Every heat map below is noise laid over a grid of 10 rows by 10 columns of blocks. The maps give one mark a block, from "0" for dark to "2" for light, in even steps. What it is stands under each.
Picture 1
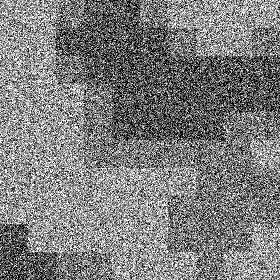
2210012222
2200001221
2210000000
2221000000
2221000011
2221111112
2222222111
2222221111
0222221112
0011222122
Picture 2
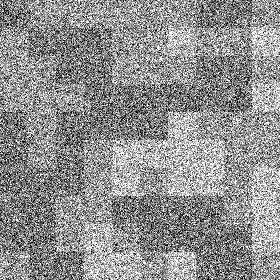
0111111001
1000112112
1100111001
1110000002
0100002111
0101222211
0001212212
0011000012
0012100002
1002212001
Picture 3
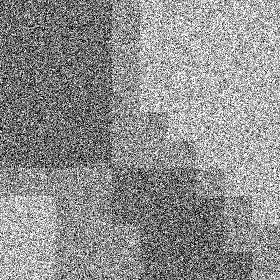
0000122222
0000122222
0000122222
0000122222
0000112222
0000111222
1111000122
2211000012
2211100011
2211100001
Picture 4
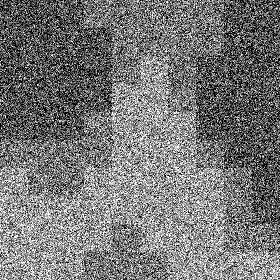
0001111100
0000111100
0000121000
0000221000
0001222000
1111222100
2112222210
2222222210
2222122211
2221112222
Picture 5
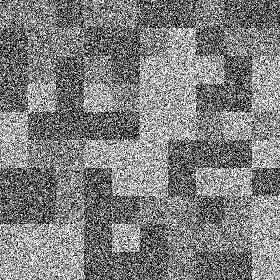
1101100100
0110012011
0101022202
0202122002
2000022121
2112220002
0010220220
0010011012
2220201112
2220001002
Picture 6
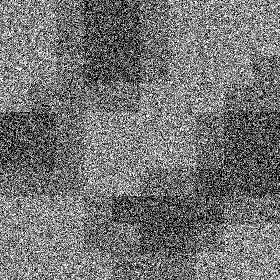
2210012222
2210012222
2210012221
2111122211
0012222100
0012222100
1112211000
2221000011
2221100122
2222111222
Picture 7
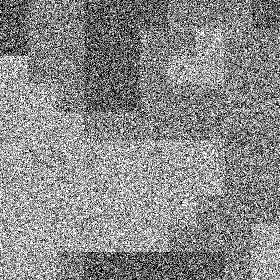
0110001110
0110011211
2110012211
2210011111
2221111111
2222222211
2222222211
2222222111
2222221112
2210000012
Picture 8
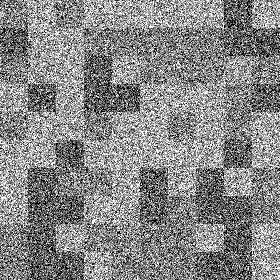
1212222202
0221111100
1220211121
2020022210
1221221212
2202222202
2011202021
2002201001
1021111202
1002111002
